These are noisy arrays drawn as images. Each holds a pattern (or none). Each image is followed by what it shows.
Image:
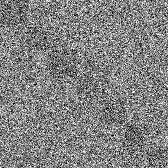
blocks along the diagonal
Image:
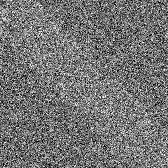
a diagonal band
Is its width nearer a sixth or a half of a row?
a half
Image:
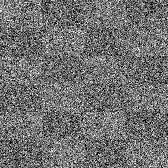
a checkerboard
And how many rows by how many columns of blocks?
6 by 4
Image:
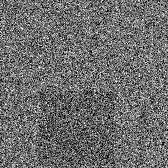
one block
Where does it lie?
bottom middle
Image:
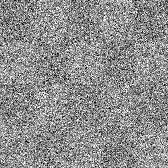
a checkerboard
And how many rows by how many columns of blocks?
4 by 5
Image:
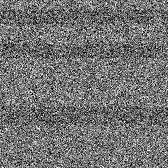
bands of rows
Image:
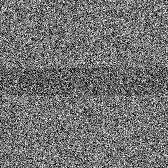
one band of rows
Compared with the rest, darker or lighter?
darker
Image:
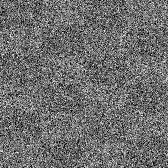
a checkerboard
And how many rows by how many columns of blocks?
6 by 4
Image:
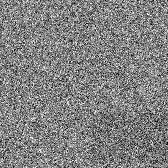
one block
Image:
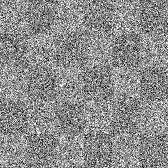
a checkerboard
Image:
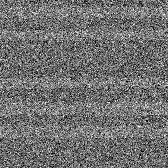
bands of rows
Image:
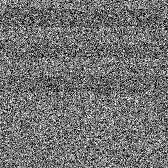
bands of rows
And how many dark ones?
3
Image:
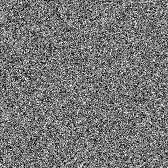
only noise
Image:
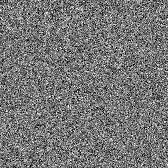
only noise
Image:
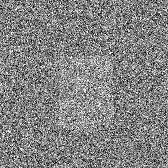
one block
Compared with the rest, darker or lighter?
lighter
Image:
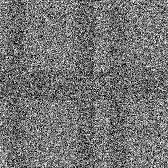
bands of rows crossing bands of columns
